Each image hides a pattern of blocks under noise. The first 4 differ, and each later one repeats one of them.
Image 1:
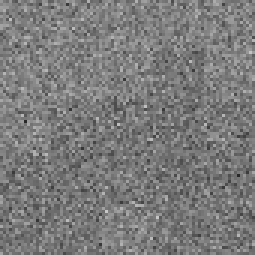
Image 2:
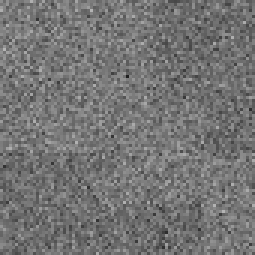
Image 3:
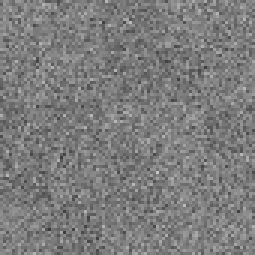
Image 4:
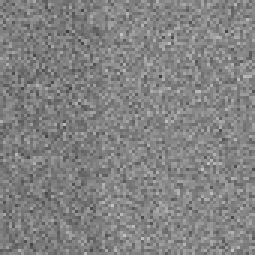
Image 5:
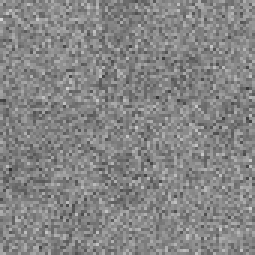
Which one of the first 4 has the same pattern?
3
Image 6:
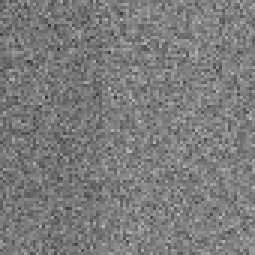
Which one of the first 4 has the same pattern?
4
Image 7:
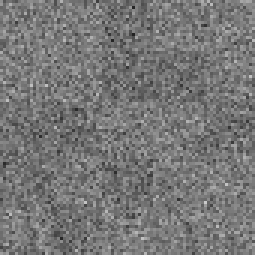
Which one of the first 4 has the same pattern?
3
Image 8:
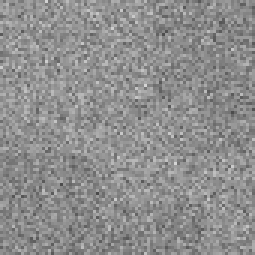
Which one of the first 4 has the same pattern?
2
